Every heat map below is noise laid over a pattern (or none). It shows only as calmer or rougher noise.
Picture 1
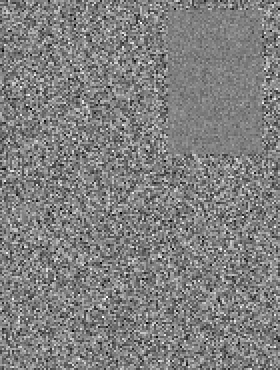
one block
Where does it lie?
top right
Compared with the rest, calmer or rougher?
calmer
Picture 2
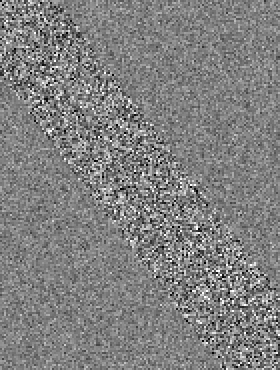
a diagonal band
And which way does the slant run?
top left to bottom right
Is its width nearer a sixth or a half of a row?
a half
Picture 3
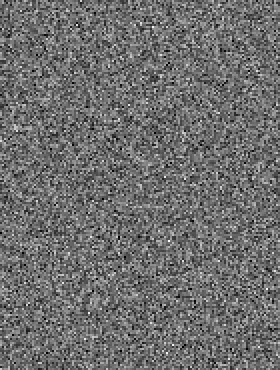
only noise
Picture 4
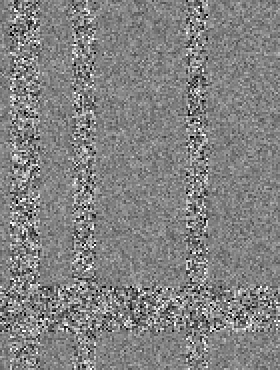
bands of rows crossing bands of columns
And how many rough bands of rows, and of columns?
1 and 3
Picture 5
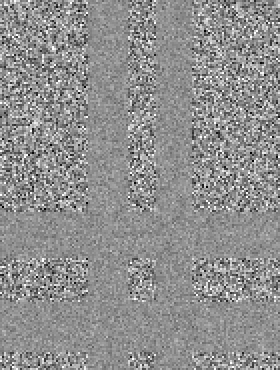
bands of rows crossing bands of columns
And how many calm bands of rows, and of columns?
2 and 2
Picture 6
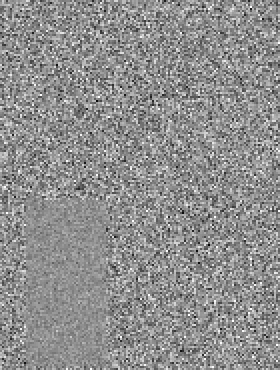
one block
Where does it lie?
bottom left
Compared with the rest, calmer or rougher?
calmer
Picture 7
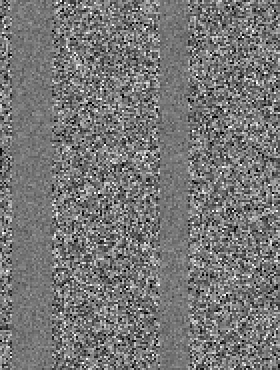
bands of columns
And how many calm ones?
2
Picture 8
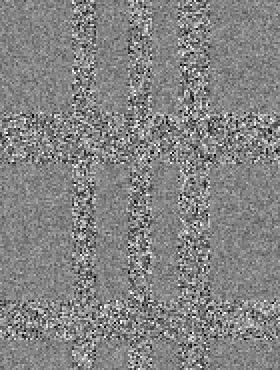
bands of rows crossing bands of columns
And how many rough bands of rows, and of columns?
2 and 3
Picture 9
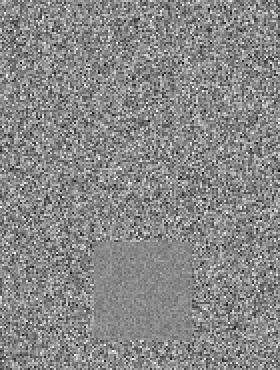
one block
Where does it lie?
bottom middle
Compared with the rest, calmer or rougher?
calmer
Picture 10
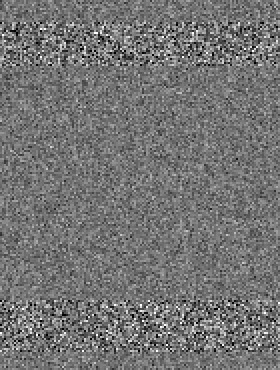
bands of rows
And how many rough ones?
2
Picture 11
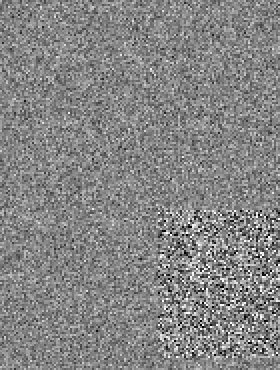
one block
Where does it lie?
bottom right
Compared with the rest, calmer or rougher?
rougher
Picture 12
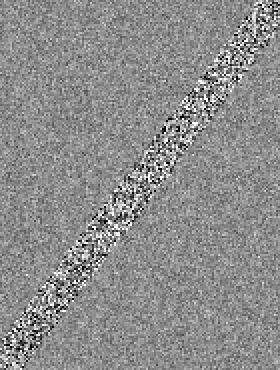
a diagonal band
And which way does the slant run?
bottom left to top right
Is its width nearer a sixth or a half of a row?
a sixth
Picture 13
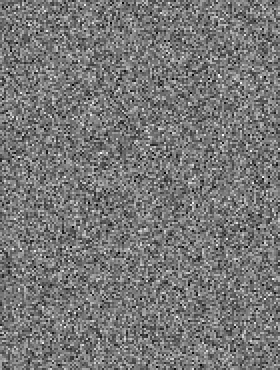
only noise
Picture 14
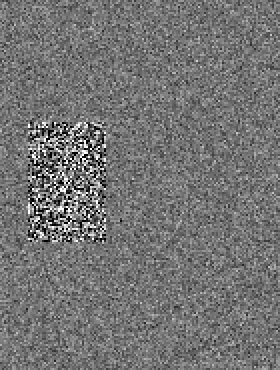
one block
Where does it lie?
middle left
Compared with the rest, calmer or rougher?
rougher
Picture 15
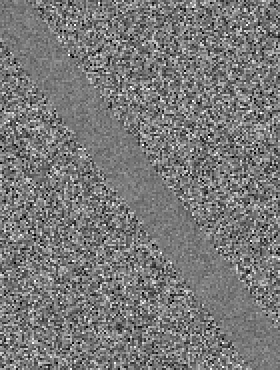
a diagonal band
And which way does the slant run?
top left to bottom right
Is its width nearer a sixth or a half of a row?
a sixth
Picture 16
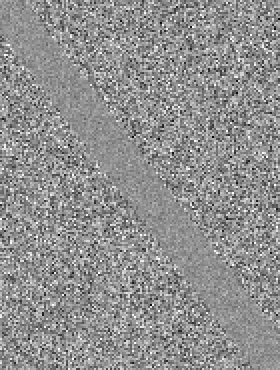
a diagonal band
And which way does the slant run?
top left to bottom right
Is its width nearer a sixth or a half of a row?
a sixth
